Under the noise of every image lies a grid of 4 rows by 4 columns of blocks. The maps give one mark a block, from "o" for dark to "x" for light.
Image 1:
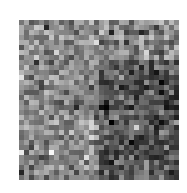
x x x x
x x o o
x x o o
x x o o
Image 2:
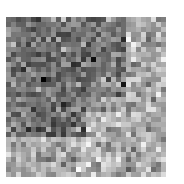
o o o x
o o o x
o o x x
x x x x
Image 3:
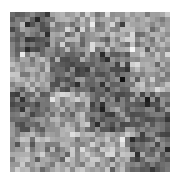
o x x x
x o o x
o x o o
x x x o
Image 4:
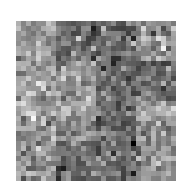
x o o x
x x o o
x x o x
x o o x
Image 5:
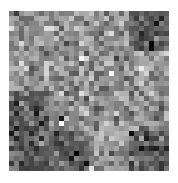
x x x o
x x x x
o x x x
o o x o
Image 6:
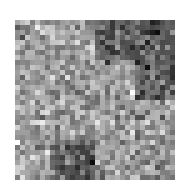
x x o o
x x x o
x x x x
x o x x
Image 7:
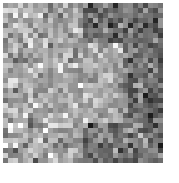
x x o o
x x x o
x x x o
x x o o
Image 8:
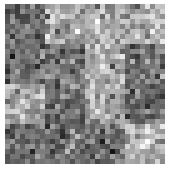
o x x x
o o x o
x o x o
o o o x
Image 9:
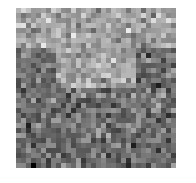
x x x x
o x x o
o o o o
o o o o
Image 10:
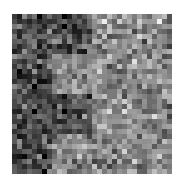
o o x x
o x x x
o o x x
o x x x
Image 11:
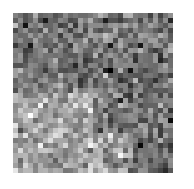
o o o o
o o o o
x x o o
x x x o
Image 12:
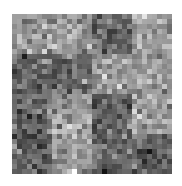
x x o x
o o x x
o x o x
o x o o
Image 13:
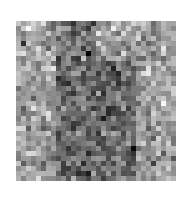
x o x x
x o o x
x o o x
x o o x
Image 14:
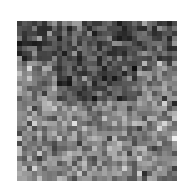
o o o o
x o o x
x x x x
x x x x
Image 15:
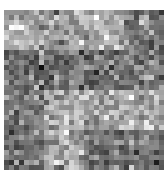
x x x o
o o o o
o x x x
o x o o
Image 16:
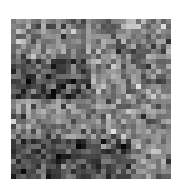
x x x x
o o x x
x x x x
o o o x
